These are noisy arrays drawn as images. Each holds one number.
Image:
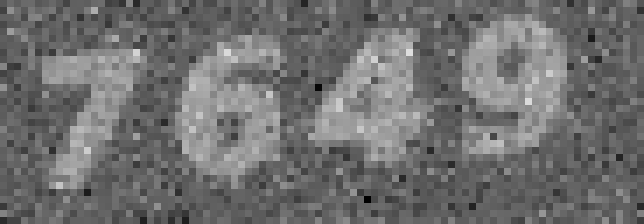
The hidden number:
7649
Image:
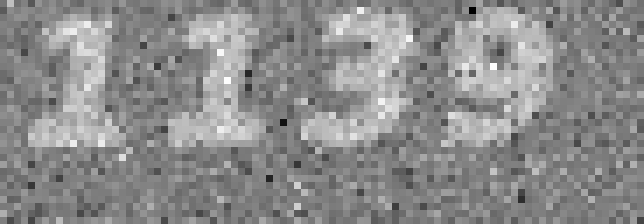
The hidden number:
1139
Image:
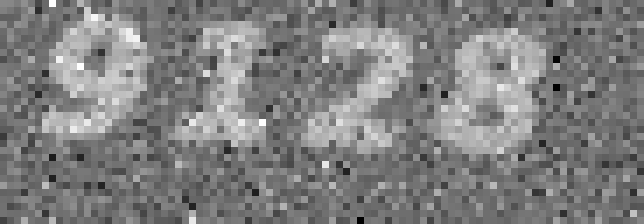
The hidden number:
9128
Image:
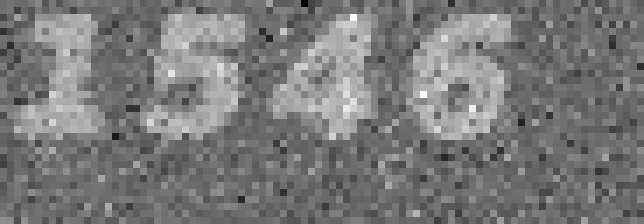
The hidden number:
1546
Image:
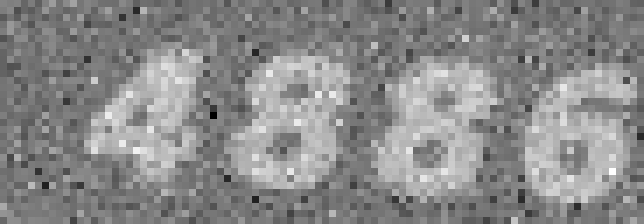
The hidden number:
4886
